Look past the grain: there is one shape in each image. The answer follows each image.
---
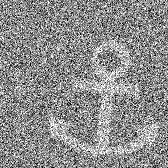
anchor
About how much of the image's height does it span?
two thirds
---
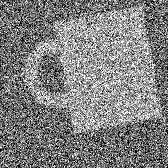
cup
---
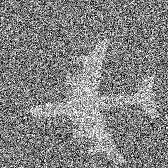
airplane
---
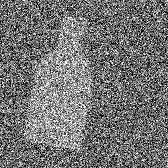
bottle
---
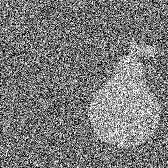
pear
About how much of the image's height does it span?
two thirds
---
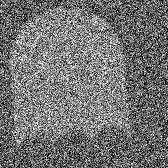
ghost
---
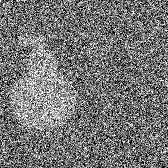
pear
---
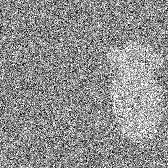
footprint
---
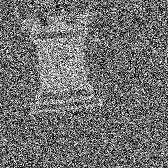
chess rook
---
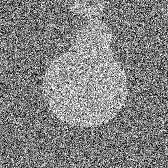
pear
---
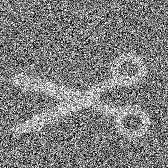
pair of scissors
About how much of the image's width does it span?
nearly all
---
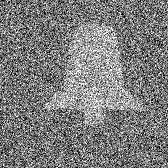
bell
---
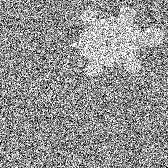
turtle
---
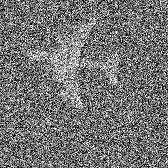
airplane
